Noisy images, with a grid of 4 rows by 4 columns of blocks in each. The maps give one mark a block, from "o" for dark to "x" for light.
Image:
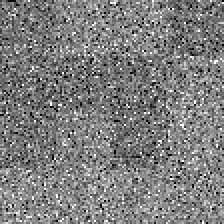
oxxo
ooox
oxox
xxxx
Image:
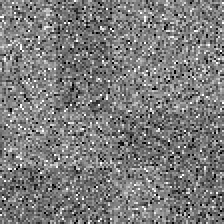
xoxx
xoxx
xxoo
ooxo
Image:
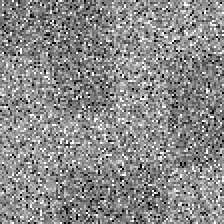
ooxx
xoxo
xxxo
xoox
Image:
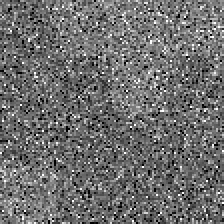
oxxx
ooxo
oooo
xooo
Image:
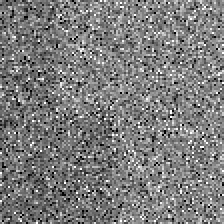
oxxx
oxxx
ooxx
ooxx
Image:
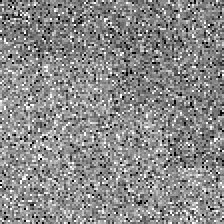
oooo
xxoo
xxxo
xxxx
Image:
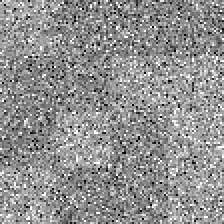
xooo
ooxx
oxox
xoox
